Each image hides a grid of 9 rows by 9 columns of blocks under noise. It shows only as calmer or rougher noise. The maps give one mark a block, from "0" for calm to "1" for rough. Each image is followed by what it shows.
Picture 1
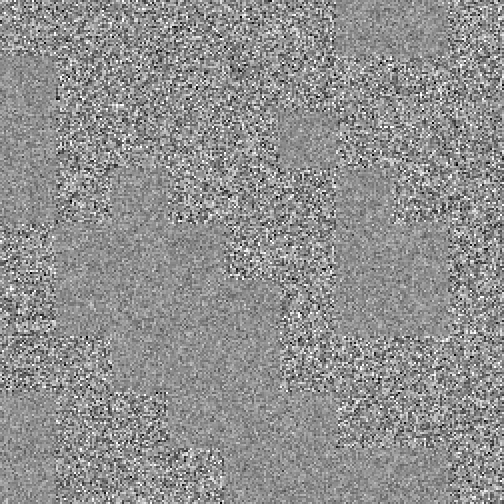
111111001
011111111
011110111
010111011
100011001
100001001
110001111
011000111
011100001
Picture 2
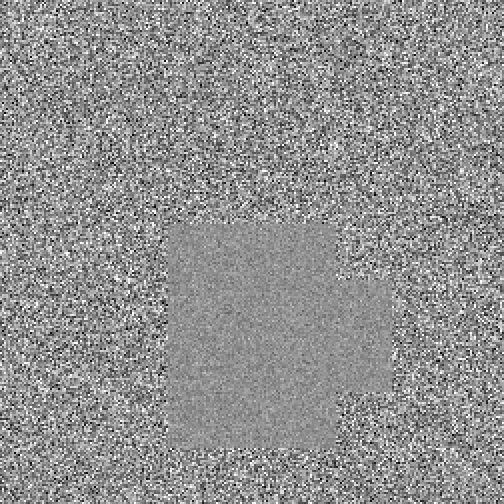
111111111
111111111
111111111
111111111
111000111
111000011
111000011
111000111
111111111
